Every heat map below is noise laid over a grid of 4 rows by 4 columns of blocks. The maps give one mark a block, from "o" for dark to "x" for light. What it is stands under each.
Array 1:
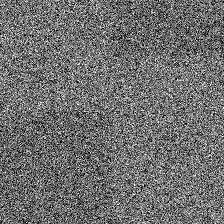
x x o o
x x x x
o o x x
o o x x
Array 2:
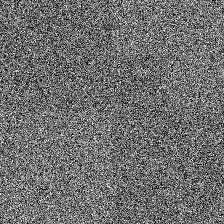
o o x x
o o o x
x x o o
x x o o
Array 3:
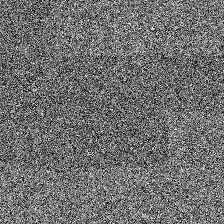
o x x x
o o o o
o o o x
x x x x
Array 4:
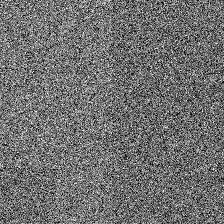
x x o o
x x o o
x x o o
o x o o
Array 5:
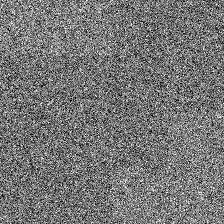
x x o o
o o o o
o o o x
o o x x
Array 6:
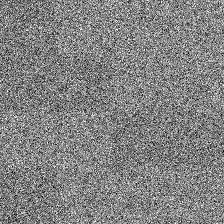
o x x x
o o x x
x x o o
o x x x
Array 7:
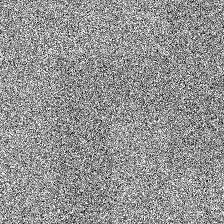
x x x o
x o o o
x o x o
x o x x
